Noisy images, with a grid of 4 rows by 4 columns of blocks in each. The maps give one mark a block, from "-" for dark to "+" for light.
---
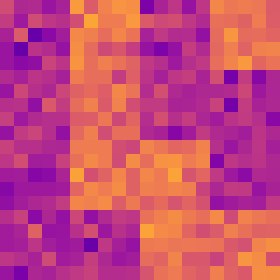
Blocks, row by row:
-+-+
-+--
-++-
--++
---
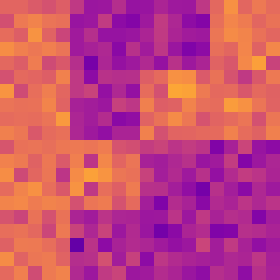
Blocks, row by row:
+--+
+-++
++--
+---
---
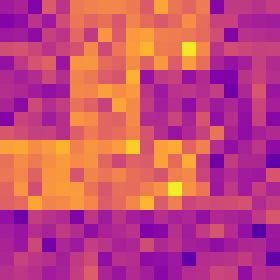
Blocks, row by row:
-++-
-+--
+++-
----
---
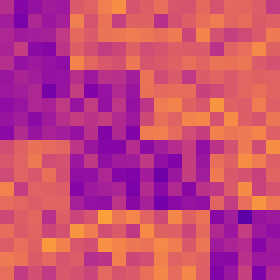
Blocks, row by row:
-+++
--++
+--+
+++-
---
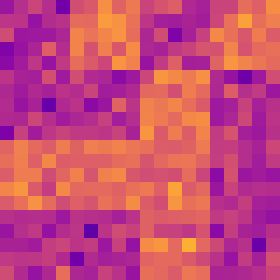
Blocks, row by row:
-+-+
--+-
+++-
--+-
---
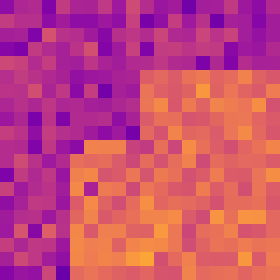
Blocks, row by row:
----
--++
-+++
-+++
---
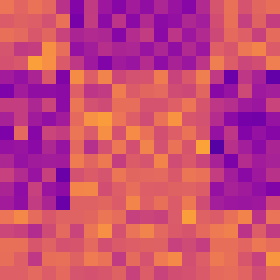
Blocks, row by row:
+--+
-++-
-++-
++++
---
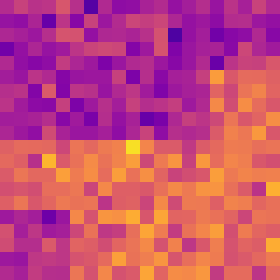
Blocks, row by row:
----
---+
++++
-+++
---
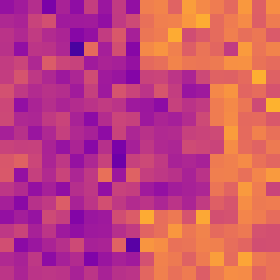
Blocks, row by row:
--++
---+
---+
--++
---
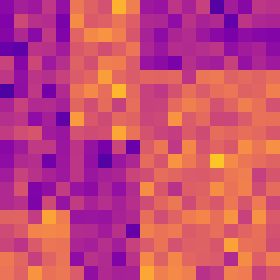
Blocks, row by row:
-+--
-+++
--++
+-++
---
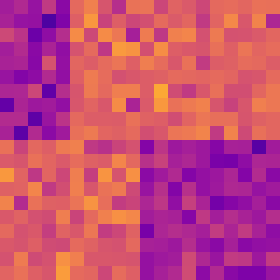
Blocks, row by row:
-+++
-+++
++--
++--
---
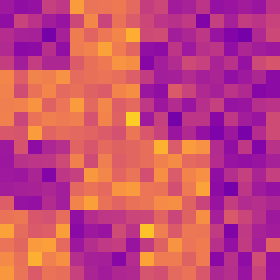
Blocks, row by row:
-+--
++--
-++-
+-+-
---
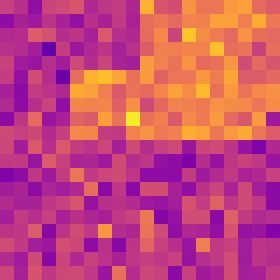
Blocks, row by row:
--++
-+++
----
----
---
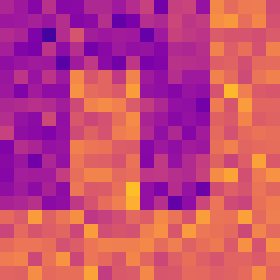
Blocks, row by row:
---+
-+-+
-+-+
++++
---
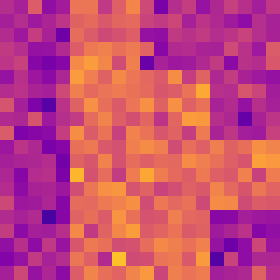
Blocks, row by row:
-+--
-++-
-+++
-++-
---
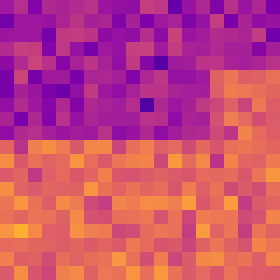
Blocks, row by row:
----
---+
++++
++++
